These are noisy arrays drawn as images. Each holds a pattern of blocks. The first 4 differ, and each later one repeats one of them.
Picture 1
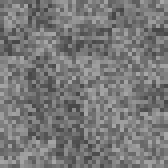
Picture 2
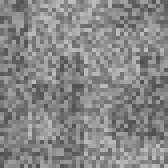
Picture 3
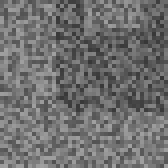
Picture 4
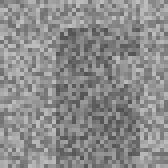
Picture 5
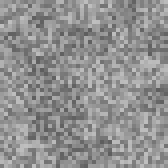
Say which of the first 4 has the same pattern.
1
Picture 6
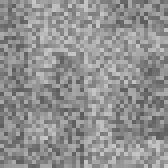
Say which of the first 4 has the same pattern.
2
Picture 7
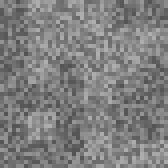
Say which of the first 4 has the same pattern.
2
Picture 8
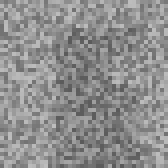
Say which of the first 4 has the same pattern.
4
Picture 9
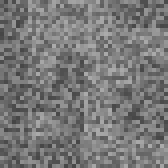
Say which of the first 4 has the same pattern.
2
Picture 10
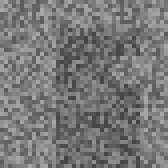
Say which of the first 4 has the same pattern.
4
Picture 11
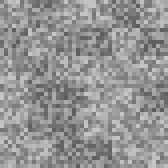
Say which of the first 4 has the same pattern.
1
